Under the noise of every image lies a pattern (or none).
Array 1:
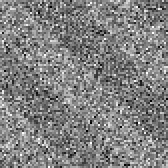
diagonal stripes
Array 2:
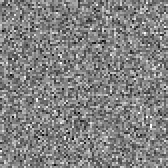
only noise
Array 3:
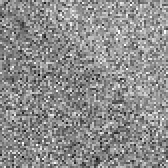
a sharp edge
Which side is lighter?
top right
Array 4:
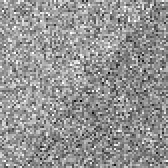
a sharp edge
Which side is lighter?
top left
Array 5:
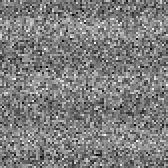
horizontal stripes
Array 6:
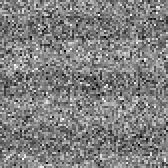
horizontal stripes
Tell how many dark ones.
3
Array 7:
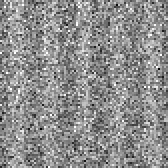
vertical stripes
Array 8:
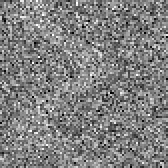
a wavy band
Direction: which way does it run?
top to bottom
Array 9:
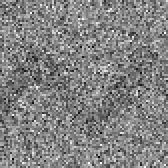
a wavy band
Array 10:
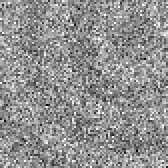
rings round one point
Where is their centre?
top right
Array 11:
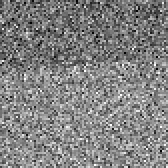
a sharp edge
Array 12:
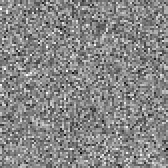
only noise
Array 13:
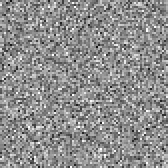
only noise
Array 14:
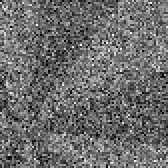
spokes from one point
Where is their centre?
bottom left
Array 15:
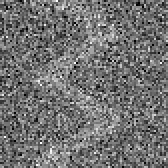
a wavy band
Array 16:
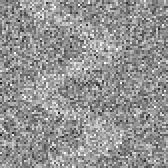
a wavy band
